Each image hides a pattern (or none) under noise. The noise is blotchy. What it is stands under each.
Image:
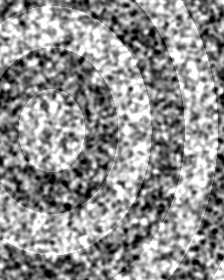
rings round one point
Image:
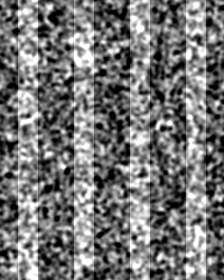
vertical stripes
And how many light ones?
4
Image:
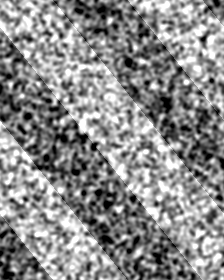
diagonal stripes
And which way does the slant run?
top left to bottom right
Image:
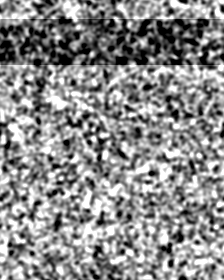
one horizontal stripe
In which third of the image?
top
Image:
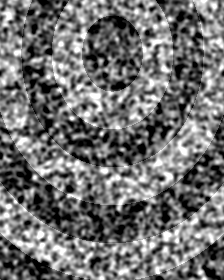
rings round one point
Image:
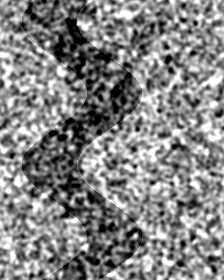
a wavy band
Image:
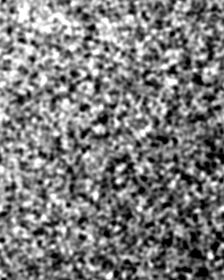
a smooth slope
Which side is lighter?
top left
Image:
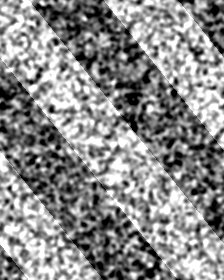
diagonal stripes
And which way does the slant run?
top left to bottom right
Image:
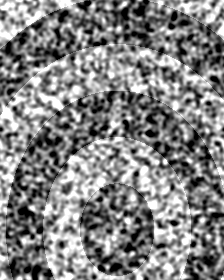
rings round one point
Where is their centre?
bottom middle
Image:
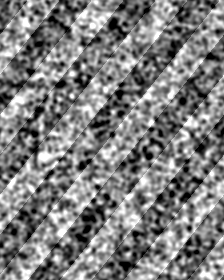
diagonal stripes
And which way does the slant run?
bottom left to top right
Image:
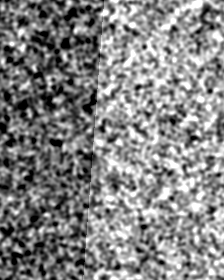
a sharp edge
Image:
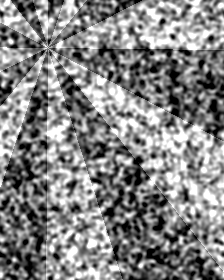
spokes from one point
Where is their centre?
top left
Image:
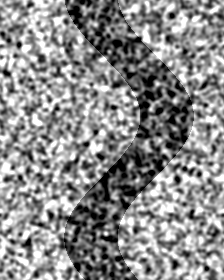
a wavy band
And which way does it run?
top to bottom
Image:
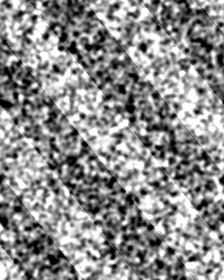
diagonal stripes
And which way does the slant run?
top left to bottom right
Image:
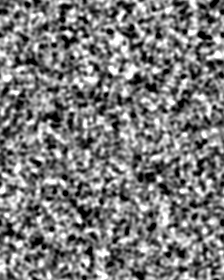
only noise
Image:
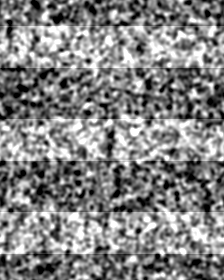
horizontal stripes
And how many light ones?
3
